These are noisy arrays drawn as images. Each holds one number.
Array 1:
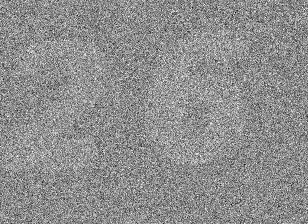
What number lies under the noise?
26
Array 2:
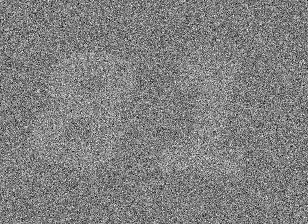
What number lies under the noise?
81
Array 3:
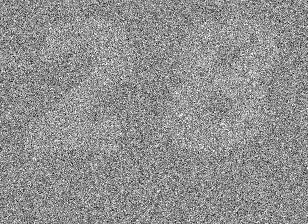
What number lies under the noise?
28
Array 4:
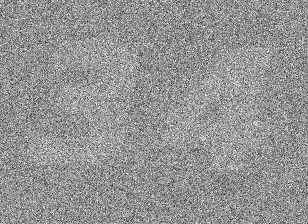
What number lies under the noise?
34
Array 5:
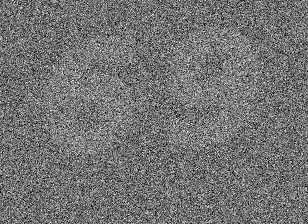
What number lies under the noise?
69
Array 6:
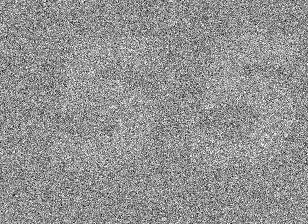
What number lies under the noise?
55
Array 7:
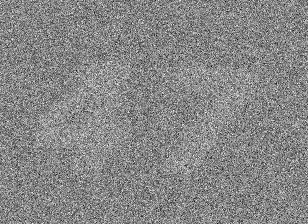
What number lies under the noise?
47
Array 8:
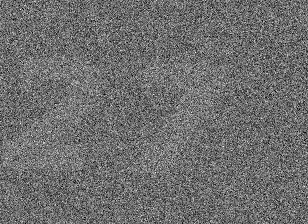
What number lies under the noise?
27
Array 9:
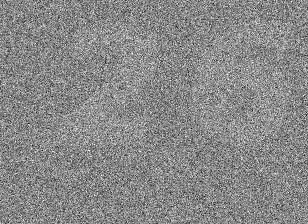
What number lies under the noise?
26
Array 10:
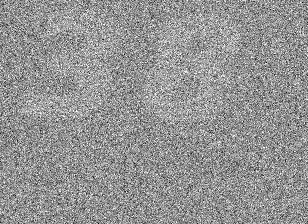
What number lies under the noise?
38
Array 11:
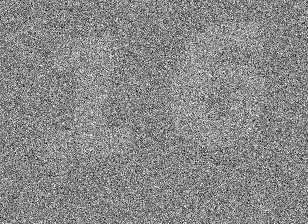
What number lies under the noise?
16
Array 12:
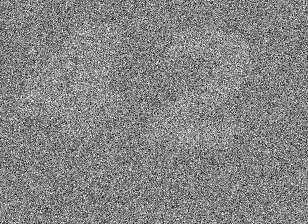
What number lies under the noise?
42
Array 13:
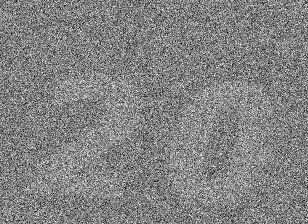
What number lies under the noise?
20
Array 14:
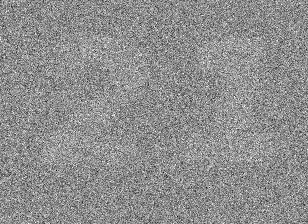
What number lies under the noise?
21
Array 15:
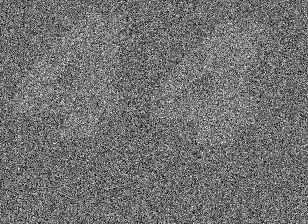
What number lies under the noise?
44
